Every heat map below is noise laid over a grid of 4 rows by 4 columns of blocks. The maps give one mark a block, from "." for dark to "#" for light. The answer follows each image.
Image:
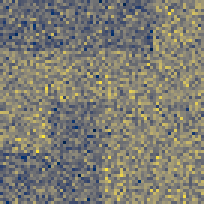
. . . #
# # # #
# . # #
. . # #
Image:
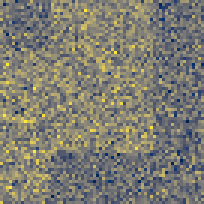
. # # .
# # # .
# # # .
# . . .
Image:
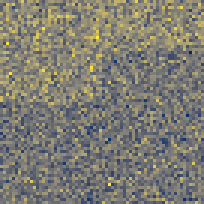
# # # #
# # . .
. . . .
. . . .
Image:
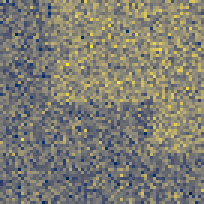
. # # #
. # # #
. . . #
. . . .
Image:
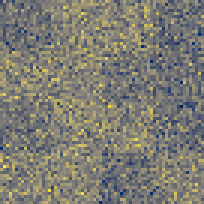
. # # .
# # . .
. # # .
# # . #
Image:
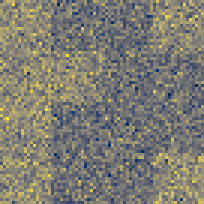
# . . #
# # . .
# . . .
# . . #
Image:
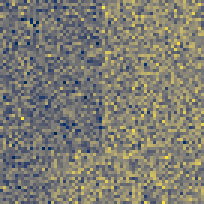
. . # #
. . # #
. . # #
. # # #
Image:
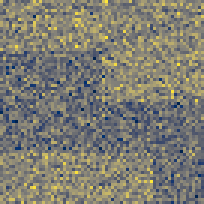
# # # #
. . # #
. . . .
# # # .
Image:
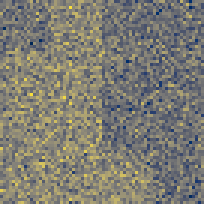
. # . .
# # . .
# # . .
# # # .
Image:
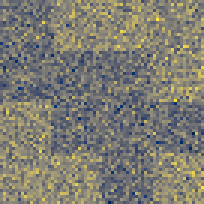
. # # #
. . . #
# . . .
# # . #
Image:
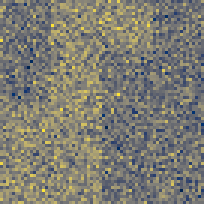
. # # .
. # . .
# # . .
# # . .
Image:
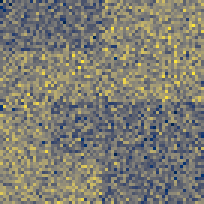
. . # #
# # # #
# . . .
# # . .
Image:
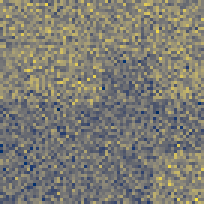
# # # #
# # . #
. . . .
. . . #
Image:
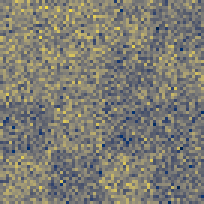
# # # .
# # . #
. # . .
# . # .
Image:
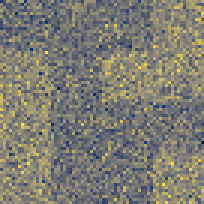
. . . #
# . # #
# . . .
# . . #
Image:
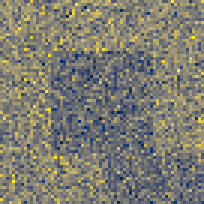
# # # #
# . . #
# . . #
# # . .
